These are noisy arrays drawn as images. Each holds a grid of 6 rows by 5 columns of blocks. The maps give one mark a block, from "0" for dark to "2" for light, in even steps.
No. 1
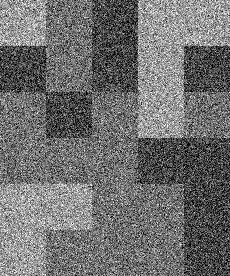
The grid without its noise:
2 1 0 2 2
0 1 0 2 0
1 0 1 2 1
1 1 1 0 0
2 2 1 1 0
2 1 1 1 0
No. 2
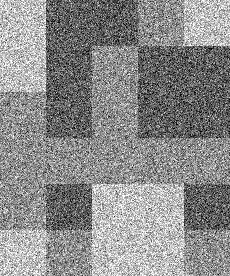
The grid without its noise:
2 0 0 1 2
2 0 1 0 0
1 0 1 0 0
1 1 1 1 1
1 0 2 2 0
2 1 2 2 1
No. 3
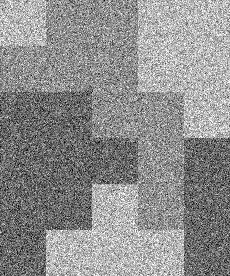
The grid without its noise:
2 1 1 2 2
1 1 1 2 2
0 0 1 1 2
0 0 0 1 0
0 0 2 1 0
0 2 2 2 0
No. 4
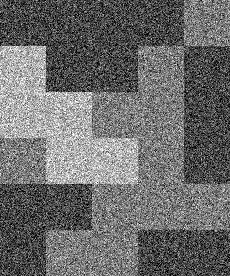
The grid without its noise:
0 0 0 0 1
2 0 0 1 0
2 2 1 1 0
1 2 2 1 0
0 0 1 1 1
0 1 1 0 0
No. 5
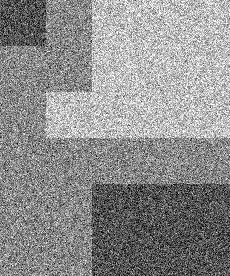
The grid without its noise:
0 1 2 2 2
1 1 2 2 2
1 2 2 2 2
1 1 1 1 1
1 1 0 0 0
1 1 0 0 0
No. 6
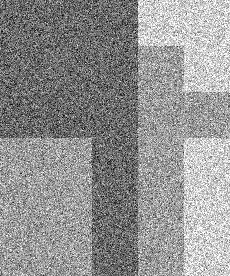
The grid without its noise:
0 0 0 2 2
0 0 0 1 2
0 0 0 1 1
1 1 0 1 2
1 1 0 1 2
1 1 0 1 2
